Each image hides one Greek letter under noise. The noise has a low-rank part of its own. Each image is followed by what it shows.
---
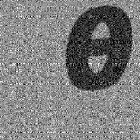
theta
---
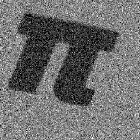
pi
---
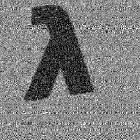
lambda
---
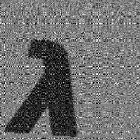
lambda
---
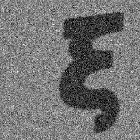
xi
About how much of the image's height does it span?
nearly all
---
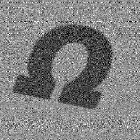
omega
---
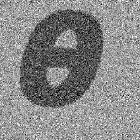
theta
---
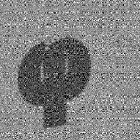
phi
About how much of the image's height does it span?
two thirds
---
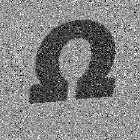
omega
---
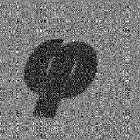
phi
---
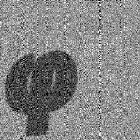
phi
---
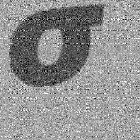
sigma
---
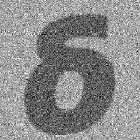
delta
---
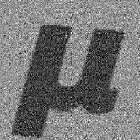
mu
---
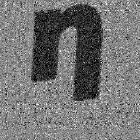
eta
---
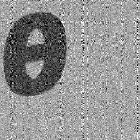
theta
